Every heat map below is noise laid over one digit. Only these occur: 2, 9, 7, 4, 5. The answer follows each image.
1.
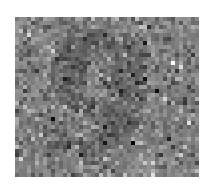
dark 9
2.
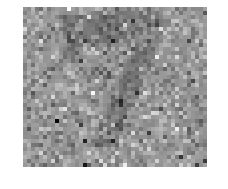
dark 7
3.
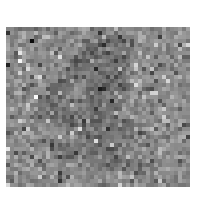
dark 4
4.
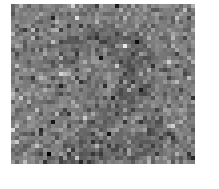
dark 2
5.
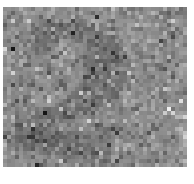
dark 2
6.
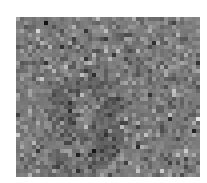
dark 9
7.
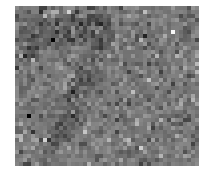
dark 7
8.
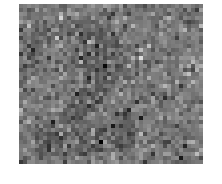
dark 2
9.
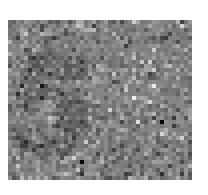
dark 5
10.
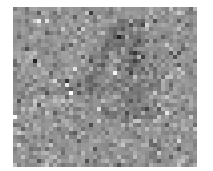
dark 4
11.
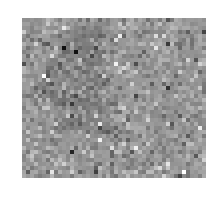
dark 4
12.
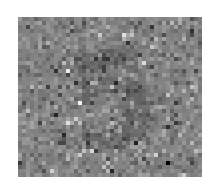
dark 5
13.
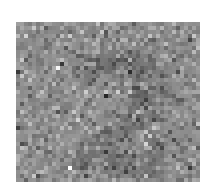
dark 2
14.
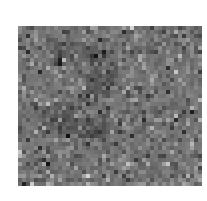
dark 2
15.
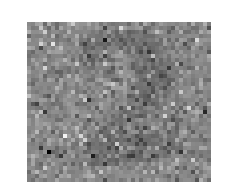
dark 2
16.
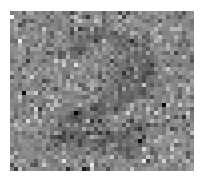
dark 2
